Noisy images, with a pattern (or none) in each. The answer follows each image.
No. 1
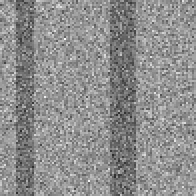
bands of columns
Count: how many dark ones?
2
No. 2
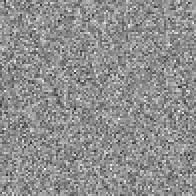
only noise
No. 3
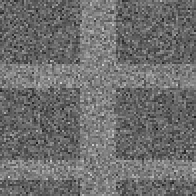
bands of rows crossing bands of columns
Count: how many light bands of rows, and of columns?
2 and 1
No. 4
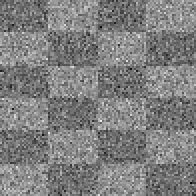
a checkerboard
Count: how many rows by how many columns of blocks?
6 by 4
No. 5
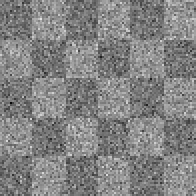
a checkerboard
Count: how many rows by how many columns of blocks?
5 by 6
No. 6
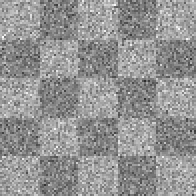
a checkerboard
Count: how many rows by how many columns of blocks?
5 by 5
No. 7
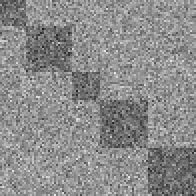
blocks along the diagonal
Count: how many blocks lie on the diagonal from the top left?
5
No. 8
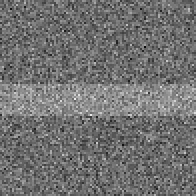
one band of rows
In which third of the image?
middle
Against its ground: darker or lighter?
lighter
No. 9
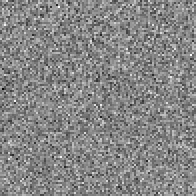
only noise
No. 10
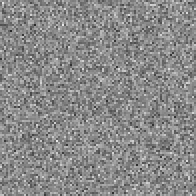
only noise
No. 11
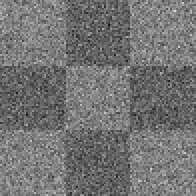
a checkerboard
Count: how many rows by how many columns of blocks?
3 by 3
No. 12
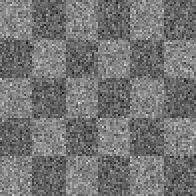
a checkerboard
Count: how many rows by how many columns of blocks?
5 by 6
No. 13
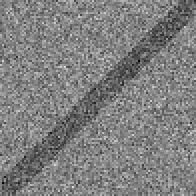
a diagonal band
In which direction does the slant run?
bottom left to top right
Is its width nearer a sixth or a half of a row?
a sixth
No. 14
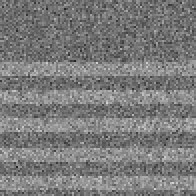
bands of rows
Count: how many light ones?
5
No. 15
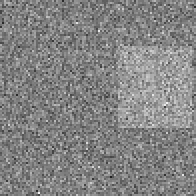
one block
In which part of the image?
middle right
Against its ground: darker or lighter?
lighter
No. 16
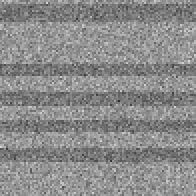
bands of rows
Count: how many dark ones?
5
